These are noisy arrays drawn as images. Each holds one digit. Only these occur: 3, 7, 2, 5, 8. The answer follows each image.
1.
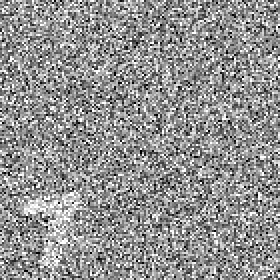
light 7, bottom left
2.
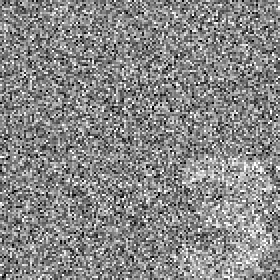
light 3, bottom right
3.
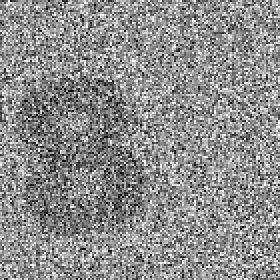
dark 8
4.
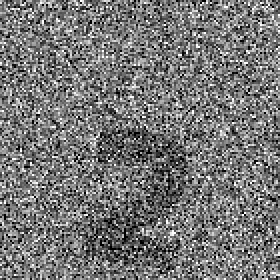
dark 2
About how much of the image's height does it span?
half
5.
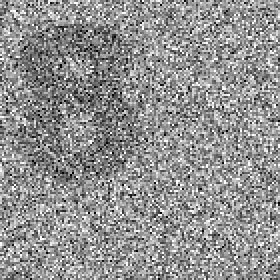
dark 8
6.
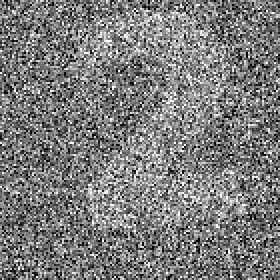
light 2
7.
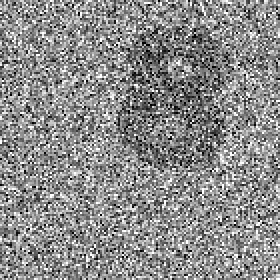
dark 8
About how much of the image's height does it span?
half
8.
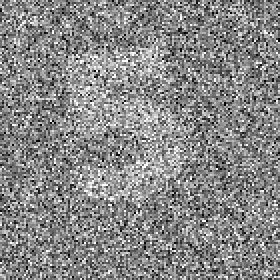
light 5
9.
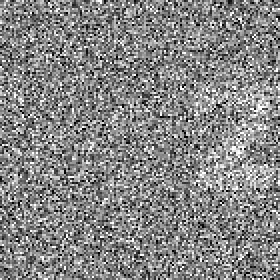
light 2, middle right
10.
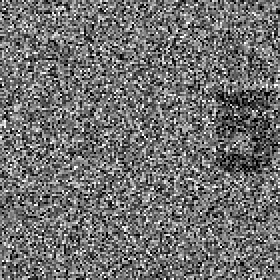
dark 5, middle right
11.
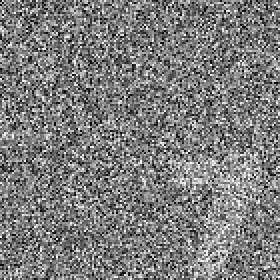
light 7, bottom right
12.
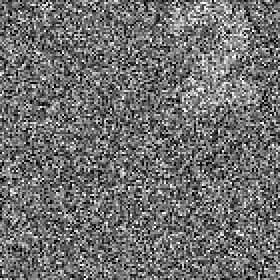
light 2, top right
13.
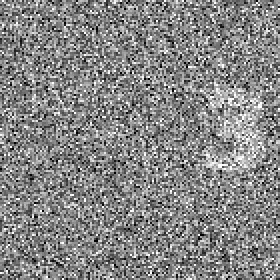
light 3, middle right
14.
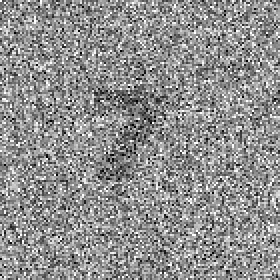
dark 7, centre
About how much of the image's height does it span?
a third
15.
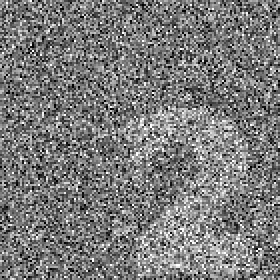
light 2
